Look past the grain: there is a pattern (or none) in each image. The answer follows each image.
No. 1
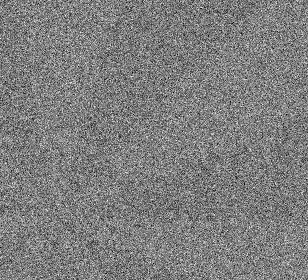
spokes from one point
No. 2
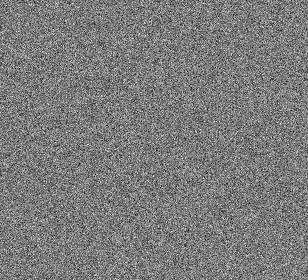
only noise
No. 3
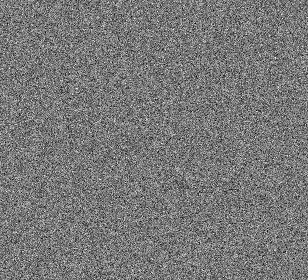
only noise
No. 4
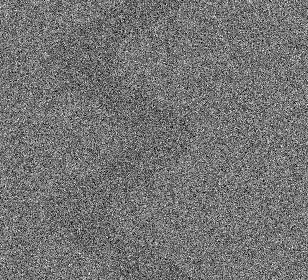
a wavy band
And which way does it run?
top to bottom
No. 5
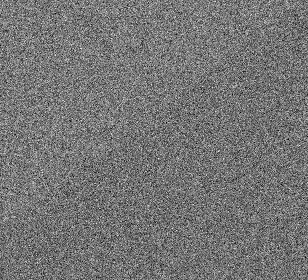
a sharp edge
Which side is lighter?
top left
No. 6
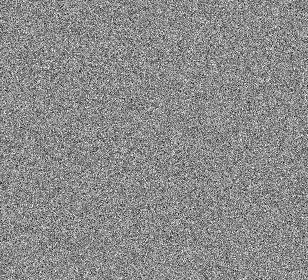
only noise
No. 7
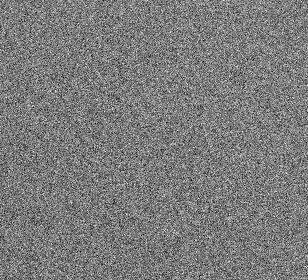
a smooth slope
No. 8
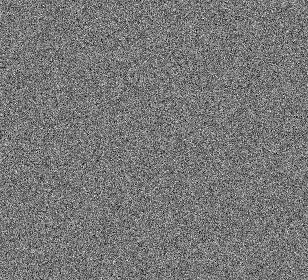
only noise
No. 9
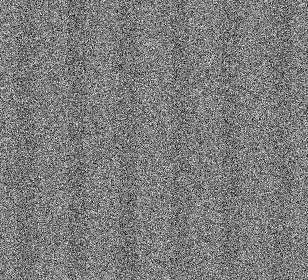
vertical stripes
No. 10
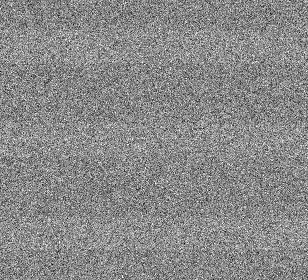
horizontal stripes
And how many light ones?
3
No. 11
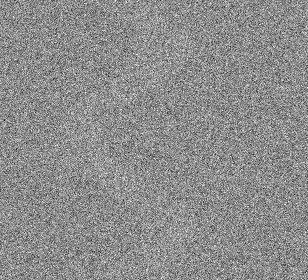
a wavy band
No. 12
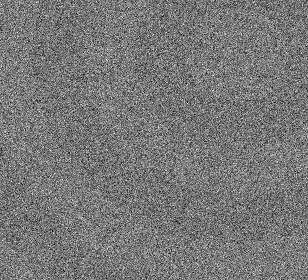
rings round one point
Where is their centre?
top right
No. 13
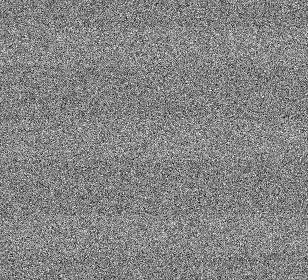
horizontal stripes
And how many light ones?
3
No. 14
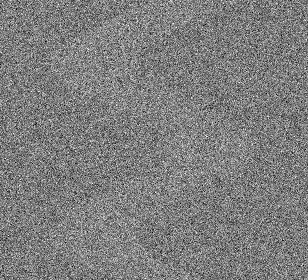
a wavy band
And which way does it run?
top to bottom
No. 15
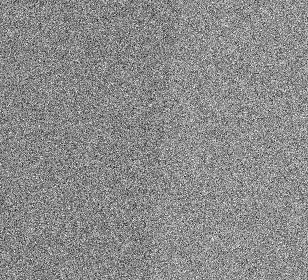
a sharp edge
